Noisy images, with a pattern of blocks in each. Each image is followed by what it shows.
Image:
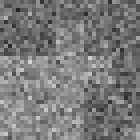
mirrored about the diagonal from the bottom left
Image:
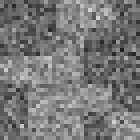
no symmetry
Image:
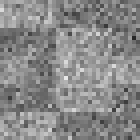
top and bottom mirror each other
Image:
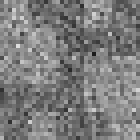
the same after a half turn
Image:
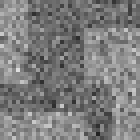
no symmetry
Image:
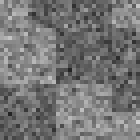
mirrored about the diagonal from the bottom left
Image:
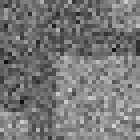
mirrored about the diagonal from the top left
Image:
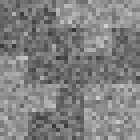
mirrored about the diagonal from the top left
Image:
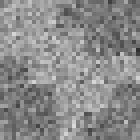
mirrored about the diagonal from the top left
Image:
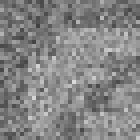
mirrored about the diagonal from the top left
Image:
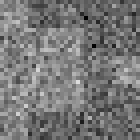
top and bottom mirror each other
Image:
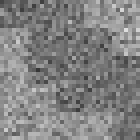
mirrored about the diagonal from the bottom left
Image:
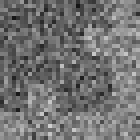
mirrored about the diagonal from the top left
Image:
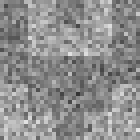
left and right mirror each other
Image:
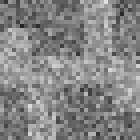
the same after a half turn
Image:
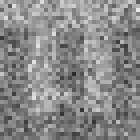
left and right mirror each other
